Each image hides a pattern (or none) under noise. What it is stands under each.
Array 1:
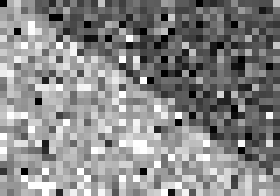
a sharp edge
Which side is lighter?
bottom left
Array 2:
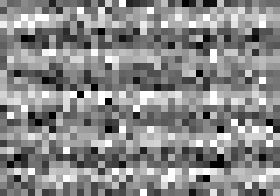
horizontal stripes
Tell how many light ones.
5
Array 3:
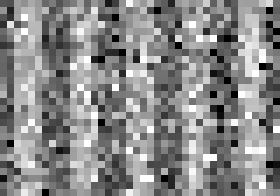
vertical stripes
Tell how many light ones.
5
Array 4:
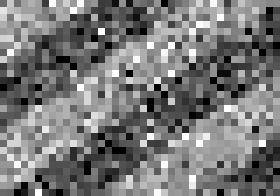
diagonal stripes
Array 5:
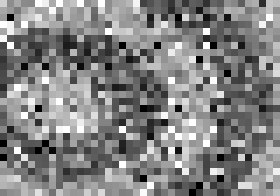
rings round one point
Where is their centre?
middle left
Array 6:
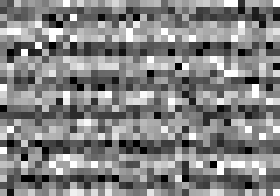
horizontal stripes
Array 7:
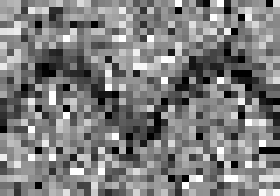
a wavy band
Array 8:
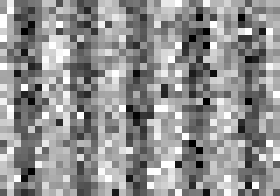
vertical stripes
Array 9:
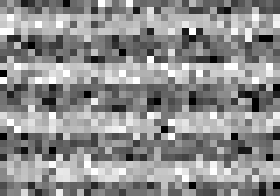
horizontal stripes
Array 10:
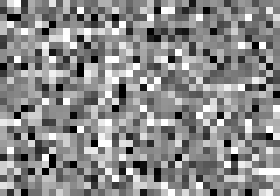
only noise
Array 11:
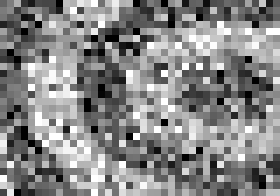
rings round one point
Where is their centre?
middle right
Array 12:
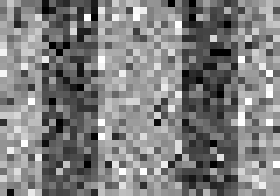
vertical stripes
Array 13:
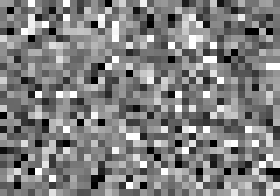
only noise
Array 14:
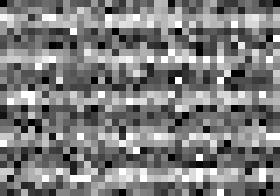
horizontal stripes
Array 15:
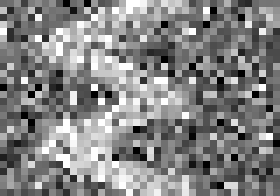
a wavy band
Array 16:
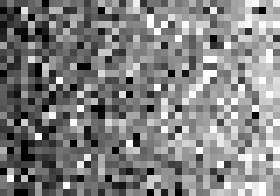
a smooth slope
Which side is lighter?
right
